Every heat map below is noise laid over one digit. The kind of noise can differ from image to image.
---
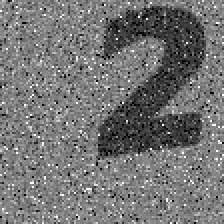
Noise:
heavy tails
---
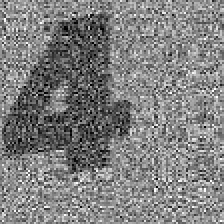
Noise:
low rank plus noise
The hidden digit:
4
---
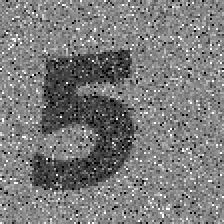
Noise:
heavy tails
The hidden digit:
5
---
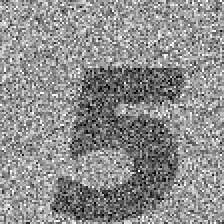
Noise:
independent entries
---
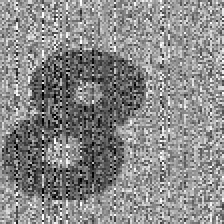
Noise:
columns of uneven size
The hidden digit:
8
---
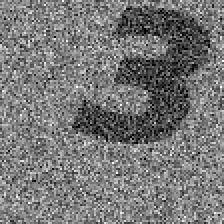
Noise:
independent entries
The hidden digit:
3
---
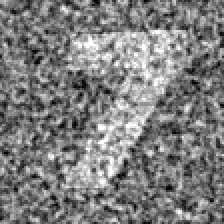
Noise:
blotchy
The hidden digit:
7
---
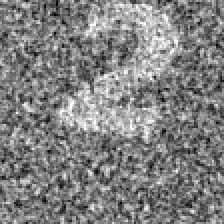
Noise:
blotchy
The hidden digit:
2
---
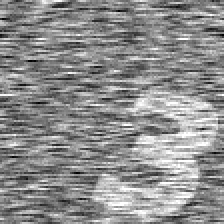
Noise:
streaked along the rows
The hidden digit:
3
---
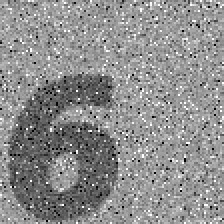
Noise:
heavy tails
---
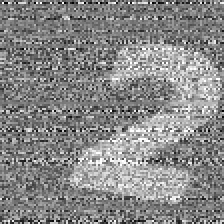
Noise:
rows of uneven size
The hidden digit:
2
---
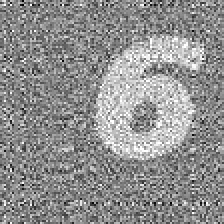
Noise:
low rank plus noise
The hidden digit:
6
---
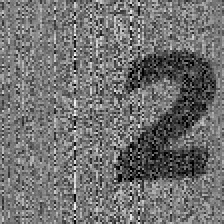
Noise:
columns of uneven size
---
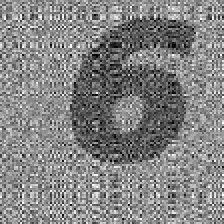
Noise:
low rank plus noise
